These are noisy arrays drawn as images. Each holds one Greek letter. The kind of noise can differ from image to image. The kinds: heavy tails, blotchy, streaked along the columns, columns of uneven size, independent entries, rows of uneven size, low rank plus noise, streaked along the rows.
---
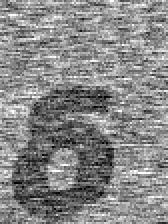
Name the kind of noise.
streaked along the rows
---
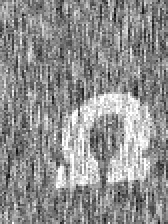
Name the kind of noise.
streaked along the columns
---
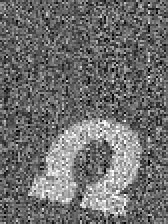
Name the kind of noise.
columns of uneven size
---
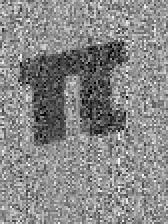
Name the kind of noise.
columns of uneven size
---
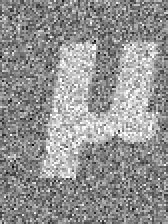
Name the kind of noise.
independent entries
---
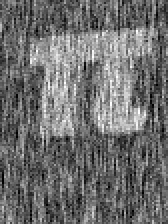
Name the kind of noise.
streaked along the columns
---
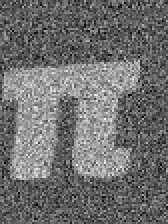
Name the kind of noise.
low rank plus noise
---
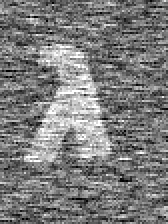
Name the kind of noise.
streaked along the rows
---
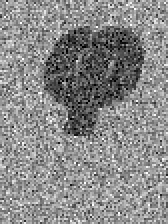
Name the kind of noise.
independent entries
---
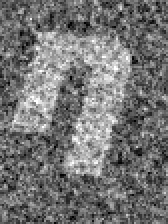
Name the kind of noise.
blotchy
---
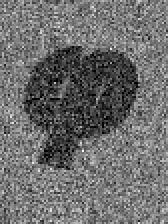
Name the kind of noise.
low rank plus noise
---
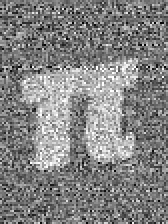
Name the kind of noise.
rows of uneven size
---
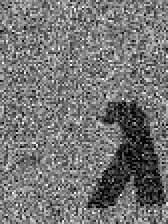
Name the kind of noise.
low rank plus noise
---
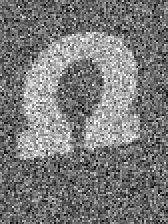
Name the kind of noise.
independent entries
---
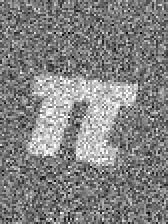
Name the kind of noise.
low rank plus noise
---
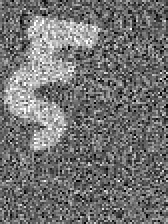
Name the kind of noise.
low rank plus noise
